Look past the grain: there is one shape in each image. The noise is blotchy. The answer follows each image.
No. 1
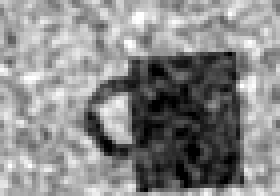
dark cup
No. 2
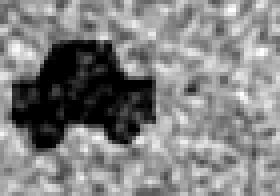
dark car
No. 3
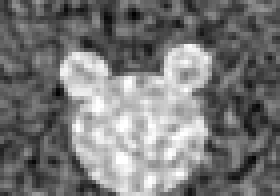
light bear's head
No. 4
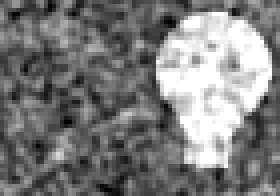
light light bulb
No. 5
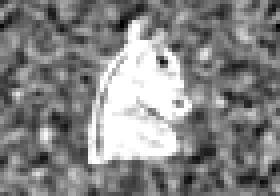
light chess knight
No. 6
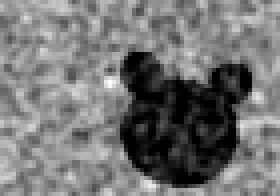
dark bear's head
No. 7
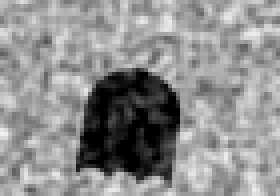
dark ghost
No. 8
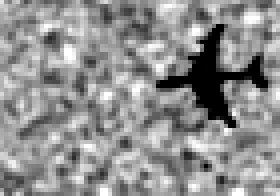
dark airplane
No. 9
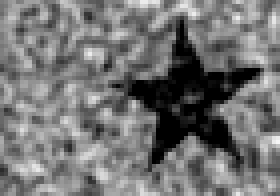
dark star
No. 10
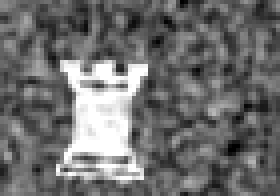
light chess rook
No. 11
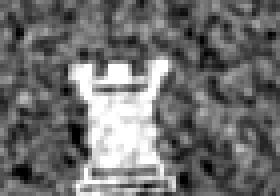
light chess rook
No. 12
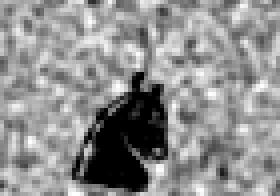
dark chess knight
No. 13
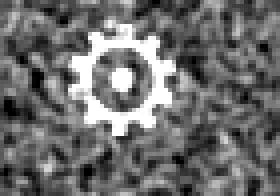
light gear
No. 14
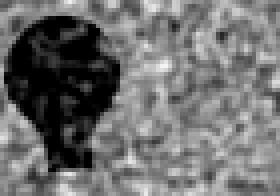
dark light bulb
